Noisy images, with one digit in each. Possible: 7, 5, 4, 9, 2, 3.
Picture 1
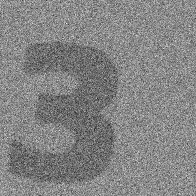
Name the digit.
3
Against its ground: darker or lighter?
darker
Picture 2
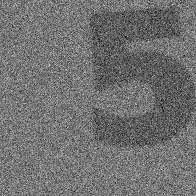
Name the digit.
5
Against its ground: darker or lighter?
darker
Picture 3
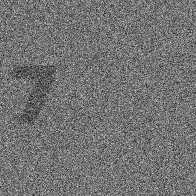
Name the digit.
7
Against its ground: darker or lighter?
darker
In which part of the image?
middle left
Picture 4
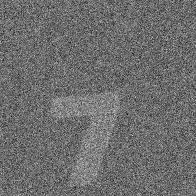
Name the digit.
7
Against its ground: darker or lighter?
lighter
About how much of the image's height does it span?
half
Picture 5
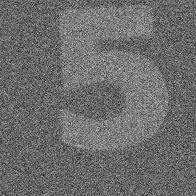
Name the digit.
5
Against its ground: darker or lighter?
lighter
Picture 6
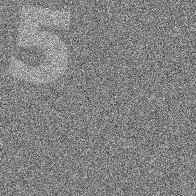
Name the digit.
5
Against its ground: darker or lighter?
lighter
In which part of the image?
top left
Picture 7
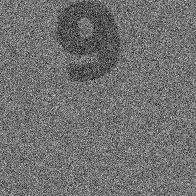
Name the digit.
9
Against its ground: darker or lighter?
darker
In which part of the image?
top middle
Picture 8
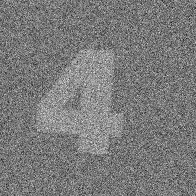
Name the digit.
4
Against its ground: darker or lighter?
lighter
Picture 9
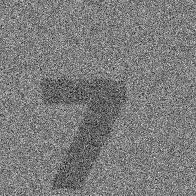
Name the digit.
7
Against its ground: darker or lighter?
darker
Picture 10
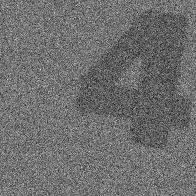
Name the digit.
4
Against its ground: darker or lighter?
darker
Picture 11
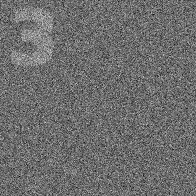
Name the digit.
3
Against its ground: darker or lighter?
lighter
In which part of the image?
top left
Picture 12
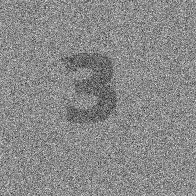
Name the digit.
3
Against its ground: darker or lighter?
darker
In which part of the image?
centre
